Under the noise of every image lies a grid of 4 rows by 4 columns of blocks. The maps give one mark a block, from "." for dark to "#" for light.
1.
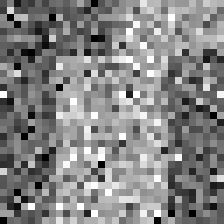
. . # #
. # # .
. # # .
. # # .
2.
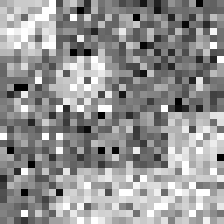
# . . .
. # . .
. . . #
. # # #
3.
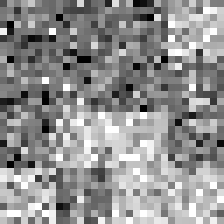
. . . #
. . . .
. # # .
# . # #
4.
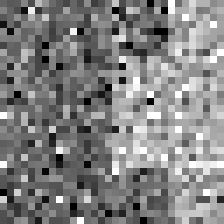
. . . #
. . # #
. . # #
. . . #
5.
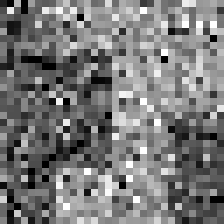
. # # #
. . # #
. . # .
. # # .
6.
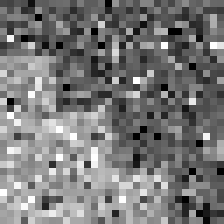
. . . .
# . . .
# # . .
# # # .
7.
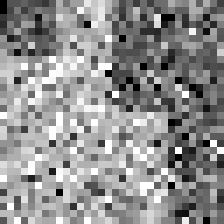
. # . .
# # . .
# # # .
# # # .
